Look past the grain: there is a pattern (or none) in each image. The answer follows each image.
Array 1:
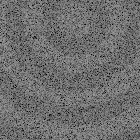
rings round one point
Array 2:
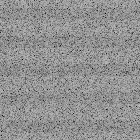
horizontal stripes
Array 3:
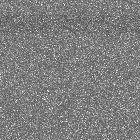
one horizontal stripe
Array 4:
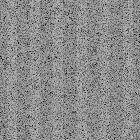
vertical stripes
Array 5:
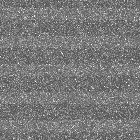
horizontal stripes
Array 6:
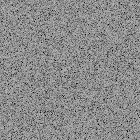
only noise
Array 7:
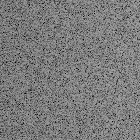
a smooth slope
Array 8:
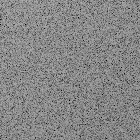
a smooth slope
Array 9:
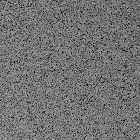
a smooth slope
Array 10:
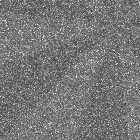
spokes from one point
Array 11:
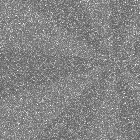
spokes from one point
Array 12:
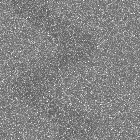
a wavy band
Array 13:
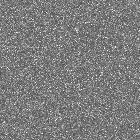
only noise
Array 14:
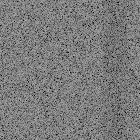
one vertical stripe
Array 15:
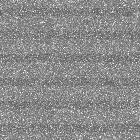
horizontal stripes
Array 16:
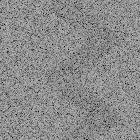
a wavy band
